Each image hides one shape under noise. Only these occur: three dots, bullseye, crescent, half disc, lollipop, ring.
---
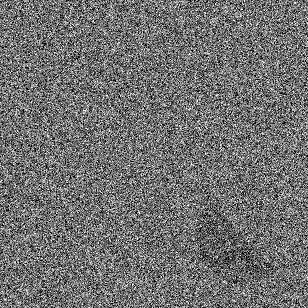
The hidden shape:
half disc
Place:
bottom right
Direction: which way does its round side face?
down and left
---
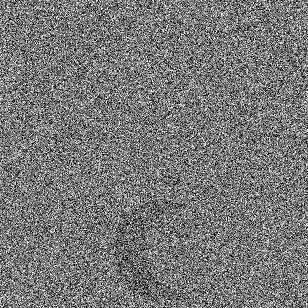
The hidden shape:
crescent
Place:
bottom middle
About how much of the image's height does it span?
a third
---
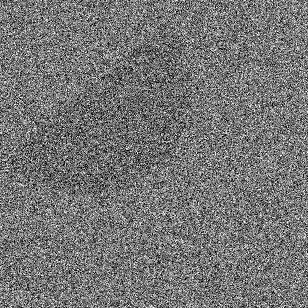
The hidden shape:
half disc
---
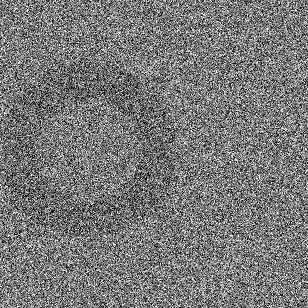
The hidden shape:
ring
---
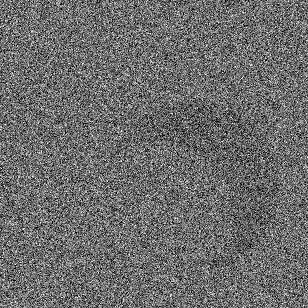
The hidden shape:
crescent
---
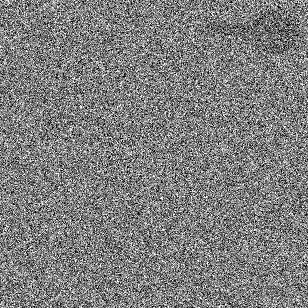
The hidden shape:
lollipop
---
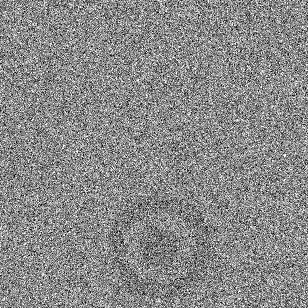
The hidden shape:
bullseye
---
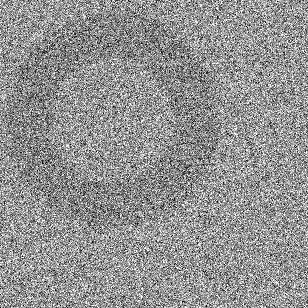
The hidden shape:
ring
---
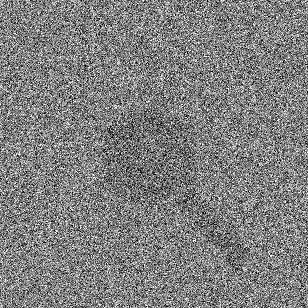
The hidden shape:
lollipop
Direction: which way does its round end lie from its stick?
up and left
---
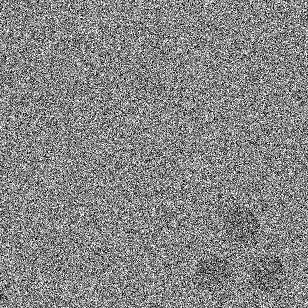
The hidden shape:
three dots
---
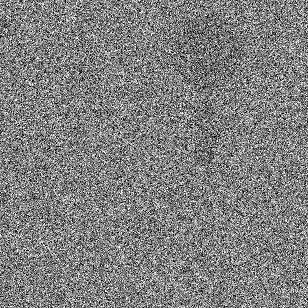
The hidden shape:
lollipop
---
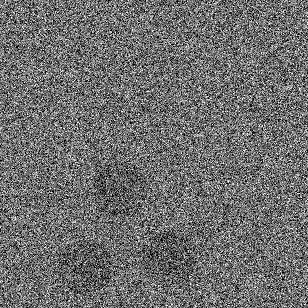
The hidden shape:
three dots
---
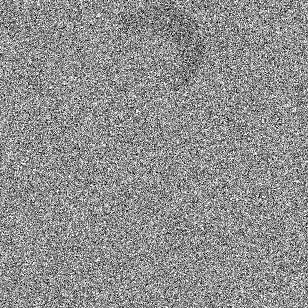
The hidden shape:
crescent
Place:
top middle
